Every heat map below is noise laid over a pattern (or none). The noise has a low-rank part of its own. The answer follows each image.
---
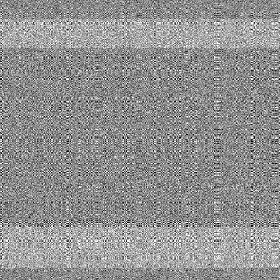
bands of rows
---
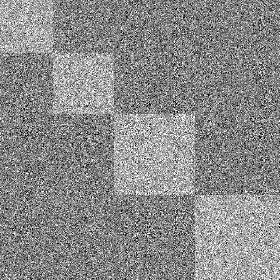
blocks along the diagonal
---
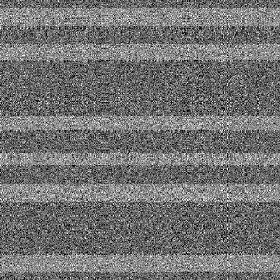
bands of rows
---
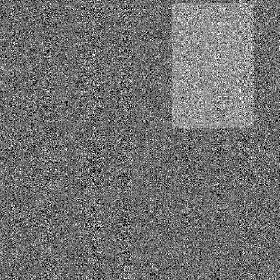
one block
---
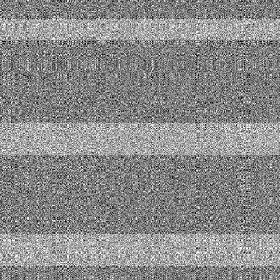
bands of rows
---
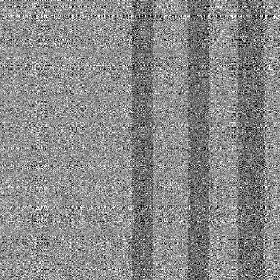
bands of columns
